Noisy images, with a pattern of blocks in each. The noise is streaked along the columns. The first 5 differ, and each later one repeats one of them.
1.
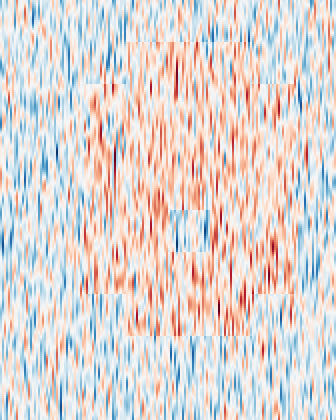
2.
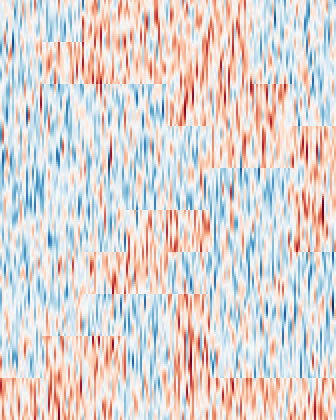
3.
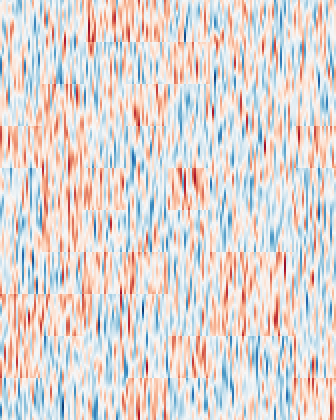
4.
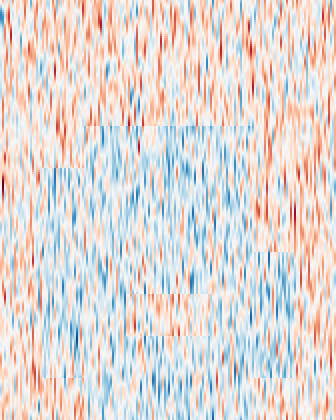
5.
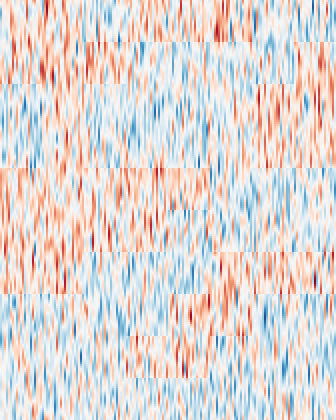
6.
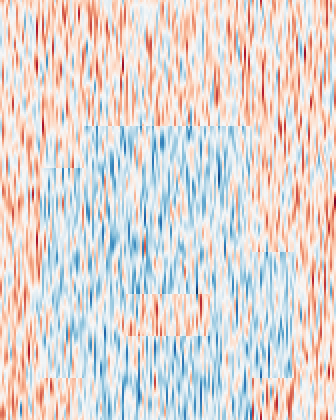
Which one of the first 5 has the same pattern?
4
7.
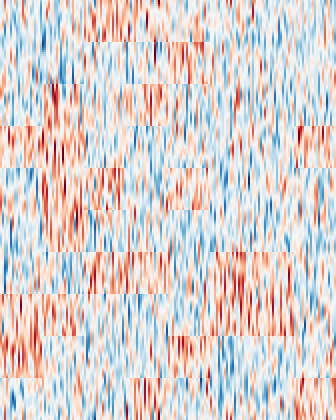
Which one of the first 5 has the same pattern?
3
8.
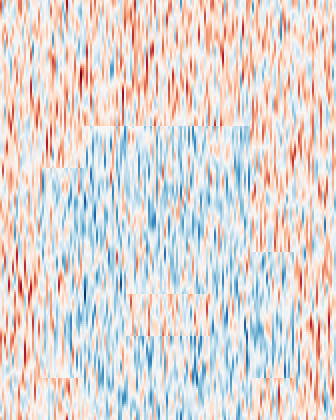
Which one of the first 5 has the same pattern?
4
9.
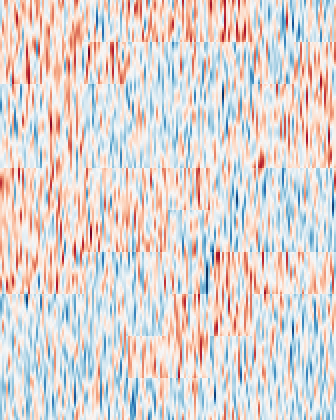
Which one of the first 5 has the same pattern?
5
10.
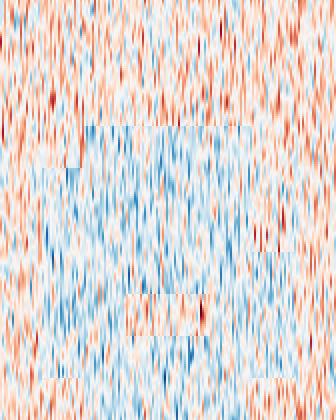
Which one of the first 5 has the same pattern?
4
